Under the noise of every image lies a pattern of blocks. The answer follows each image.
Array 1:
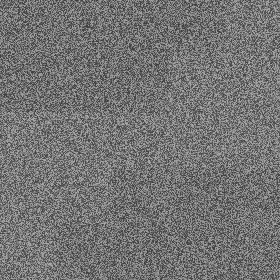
the same after a half turn
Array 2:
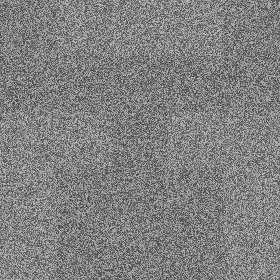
left and right mirror each other
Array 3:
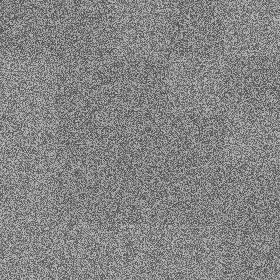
mirrored about the diagonal from the bottom left
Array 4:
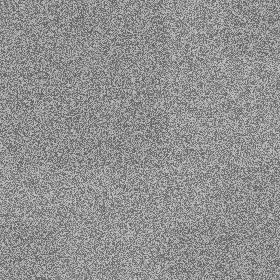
mirrored about the diagonal from the top left
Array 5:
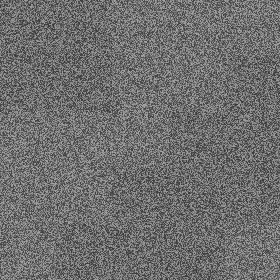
mirrored about the diagonal from the top left
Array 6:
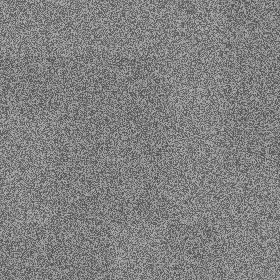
no symmetry
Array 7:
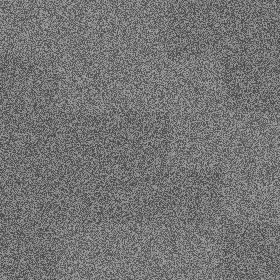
no symmetry
